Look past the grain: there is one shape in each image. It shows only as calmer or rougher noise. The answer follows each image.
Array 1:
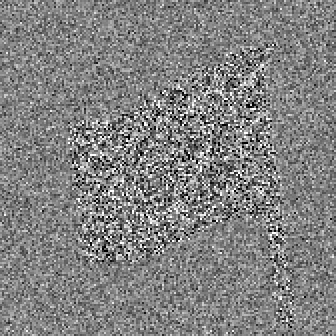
flag
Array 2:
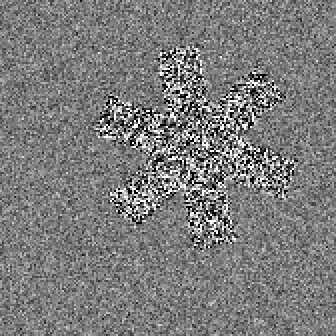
asterisk
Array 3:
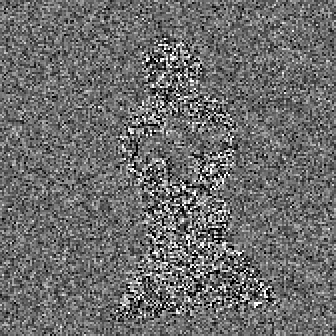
chess bishop
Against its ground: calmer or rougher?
rougher
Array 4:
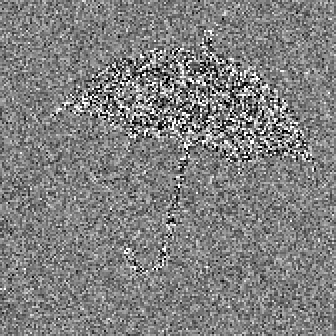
umbrella
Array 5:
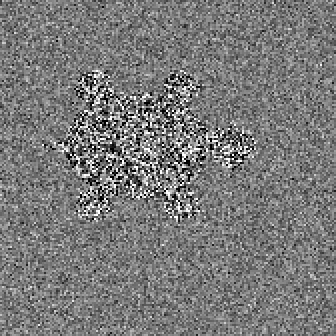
turtle
